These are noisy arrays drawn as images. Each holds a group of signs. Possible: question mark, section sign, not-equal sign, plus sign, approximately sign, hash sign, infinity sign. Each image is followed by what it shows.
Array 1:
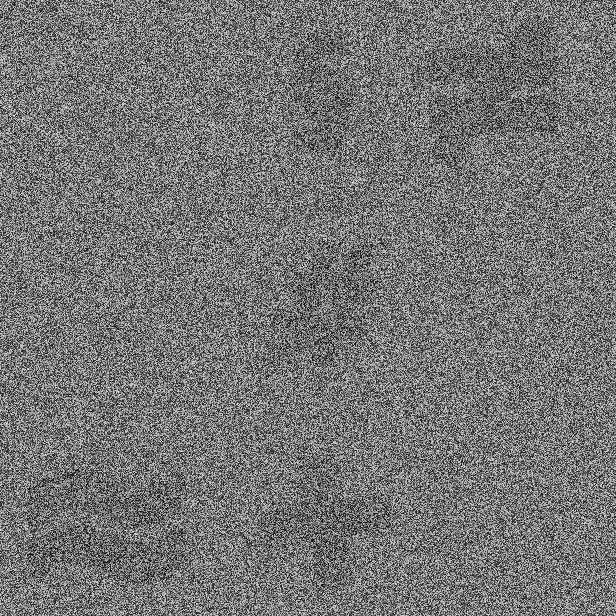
top middle: section sign; top right: not-equal sign; centre: hash sign; bottom left: approximately sign; bottom middle: plus sign
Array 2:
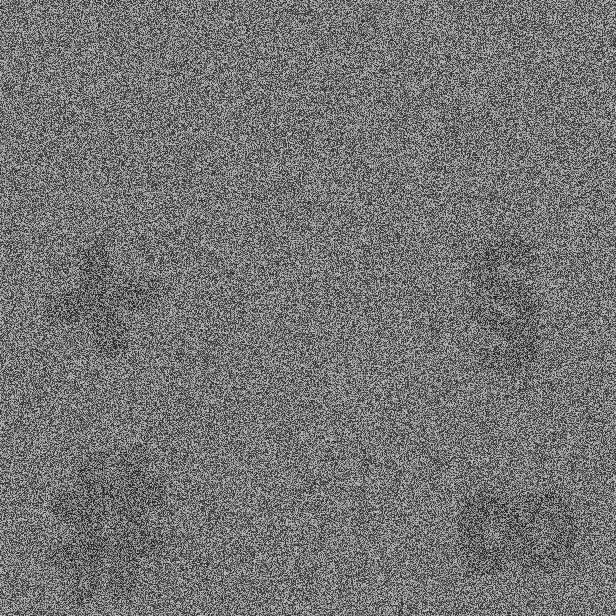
middle left: plus sign; middle right: section sign; bottom left: hash sign; bottom right: infinity sign
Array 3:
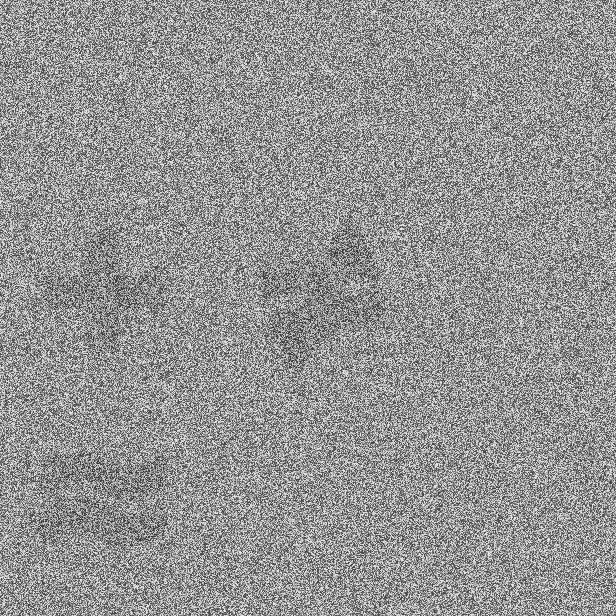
middle left: plus sign; centre: not-equal sign; bottom left: approximately sign
